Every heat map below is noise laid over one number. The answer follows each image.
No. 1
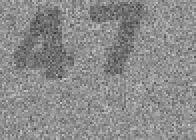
47
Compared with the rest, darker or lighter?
darker
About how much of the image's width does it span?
two thirds
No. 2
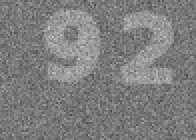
92
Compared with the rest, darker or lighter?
lighter
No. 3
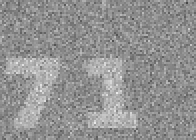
71
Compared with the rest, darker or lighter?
lighter
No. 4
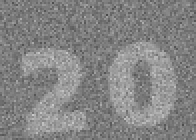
20
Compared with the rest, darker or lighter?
lighter
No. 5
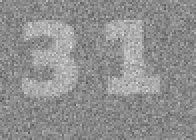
31
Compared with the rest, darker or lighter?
lighter
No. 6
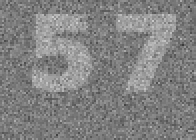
57
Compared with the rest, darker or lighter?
lighter
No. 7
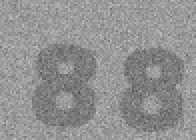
88
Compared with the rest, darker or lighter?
darker
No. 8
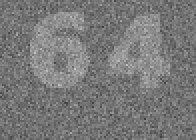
64
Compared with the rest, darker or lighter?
lighter
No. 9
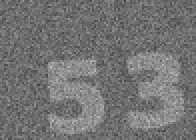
53
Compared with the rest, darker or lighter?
lighter
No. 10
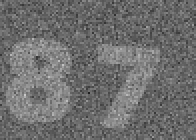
87
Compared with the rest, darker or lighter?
lighter
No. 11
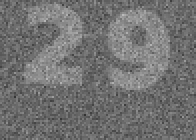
29
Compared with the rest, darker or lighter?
lighter
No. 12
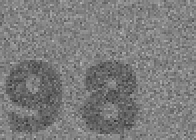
98
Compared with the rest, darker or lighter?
darker
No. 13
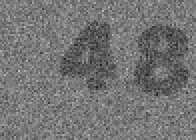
48
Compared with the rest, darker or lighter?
darker
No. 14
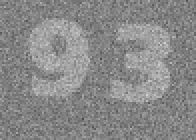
93
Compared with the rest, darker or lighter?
lighter
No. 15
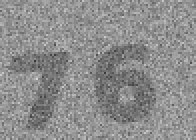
76
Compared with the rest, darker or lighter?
darker
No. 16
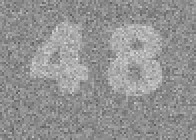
48
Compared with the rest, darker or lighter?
lighter
